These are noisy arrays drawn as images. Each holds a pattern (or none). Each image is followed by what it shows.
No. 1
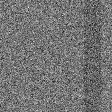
one vertical stripe
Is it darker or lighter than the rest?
darker
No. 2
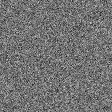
only noise
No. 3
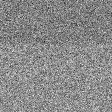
a sharp edge
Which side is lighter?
bottom
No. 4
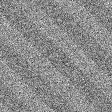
diagonal stripes
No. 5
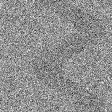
a wavy band
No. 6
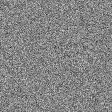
only noise
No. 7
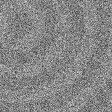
rings round one point
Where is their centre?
top left
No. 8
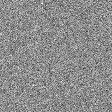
only noise
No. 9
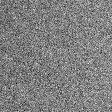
a smooth slope
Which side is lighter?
right
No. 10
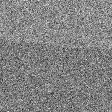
a sharp edge
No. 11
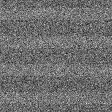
horizontal stripes
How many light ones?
4
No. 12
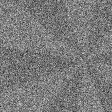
spokes from one point
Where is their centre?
middle right
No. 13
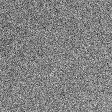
a smooth slope
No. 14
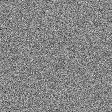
only noise
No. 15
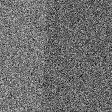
a sharp edge
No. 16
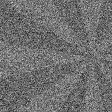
spokes from one point
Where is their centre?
middle right
